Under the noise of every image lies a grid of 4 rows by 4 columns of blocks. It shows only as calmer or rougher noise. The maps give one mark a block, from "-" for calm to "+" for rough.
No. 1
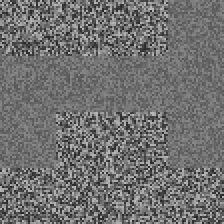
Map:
+ + + -
- - - -
- + + -
+ + + +
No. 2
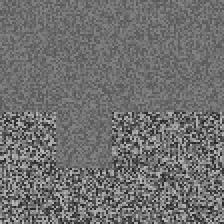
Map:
- - - -
- - - -
+ - + +
+ + + +
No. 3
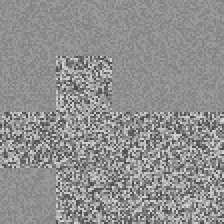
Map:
- - - -
- + - -
+ + + +
- + + +
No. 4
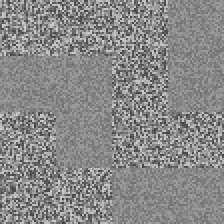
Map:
+ + + -
- - + -
+ - + +
+ + - -
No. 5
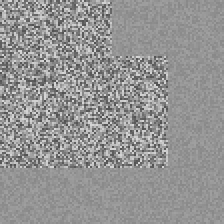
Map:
+ + - -
+ + + -
+ + + -
- - - -
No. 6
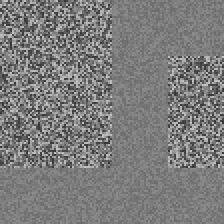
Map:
+ + - -
+ + - +
+ + - +
- - - -
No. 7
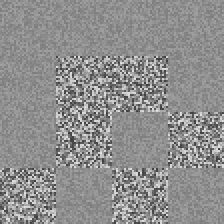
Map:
- - - -
- + + -
- + - +
+ - + -
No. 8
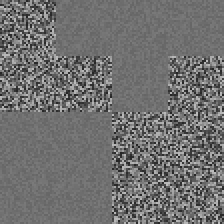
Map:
+ - - -
+ + - +
- - + +
- - + +
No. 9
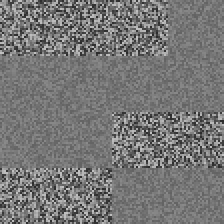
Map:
+ + + -
- - - -
- - + +
+ + - -
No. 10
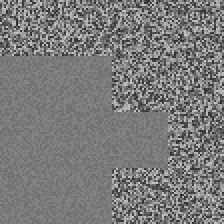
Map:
+ + + +
- - + +
- - - +
- - + +
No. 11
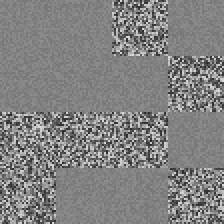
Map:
- - + -
- - - +
+ + + -
+ - - +
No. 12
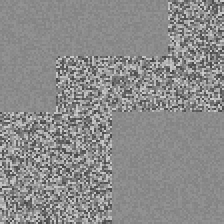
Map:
- - - +
- + + +
+ + - -
+ + - -
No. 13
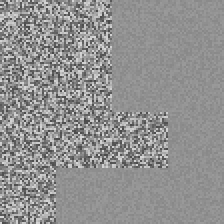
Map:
+ + - -
+ + - -
+ + + -
+ - - -
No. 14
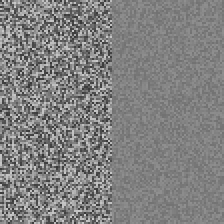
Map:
+ + - -
+ + - -
+ + - -
+ + - -
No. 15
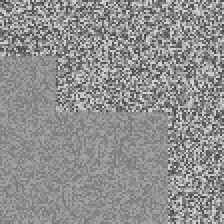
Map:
+ + + +
- + + +
- - - +
- - - +
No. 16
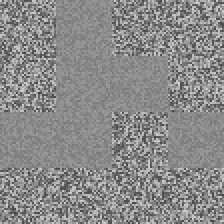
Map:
+ - + +
+ - - +
- - + -
+ + + +
